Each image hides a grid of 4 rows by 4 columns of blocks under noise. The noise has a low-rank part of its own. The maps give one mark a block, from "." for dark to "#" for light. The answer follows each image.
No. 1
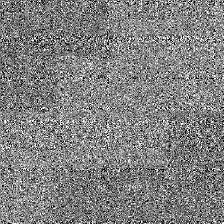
. . # #
. # # #
# # # .
# . . .
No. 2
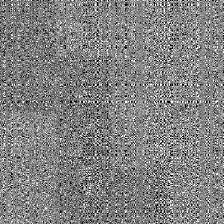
. # # #
. . # #
# . # #
# . . #
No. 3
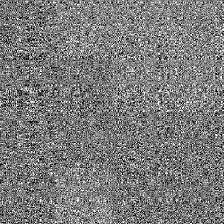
. # # #
. . # #
. . . .
. # . .
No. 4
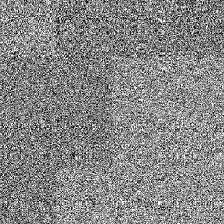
# . . .
. . # #
. . # #
. # # #
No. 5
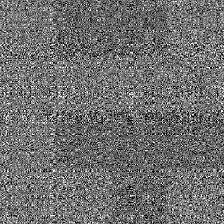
# . . #
# # # #
# . . .
# # . #
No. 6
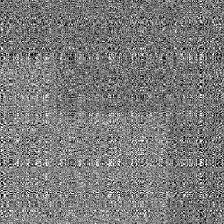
. . . .
# . . .
# # # .
# # # .
